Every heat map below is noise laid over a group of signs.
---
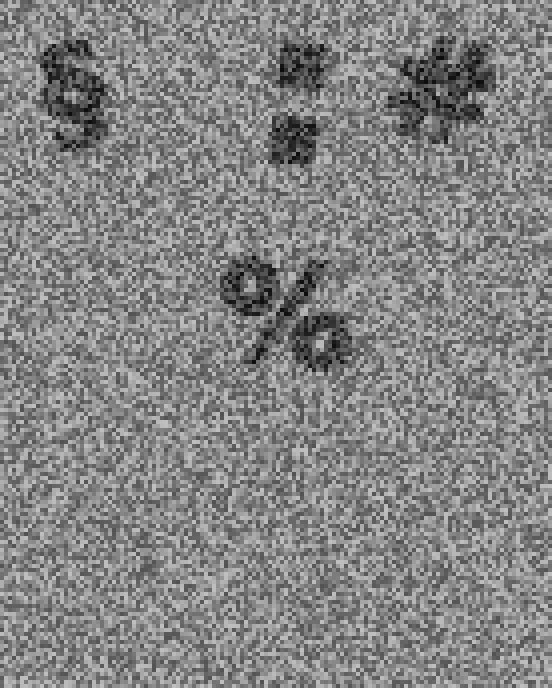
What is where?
top left: dark section sign; top middle: dark colon; top right: dark hash sign; centre: dark percent sign
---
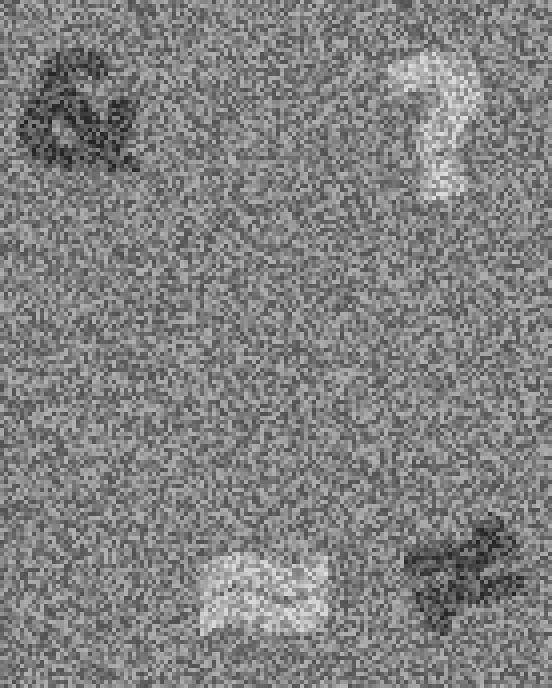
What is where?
top left: dark ampersand; top right: light question mark; bottom middle: light approximately sign; bottom right: dark not-equal sign
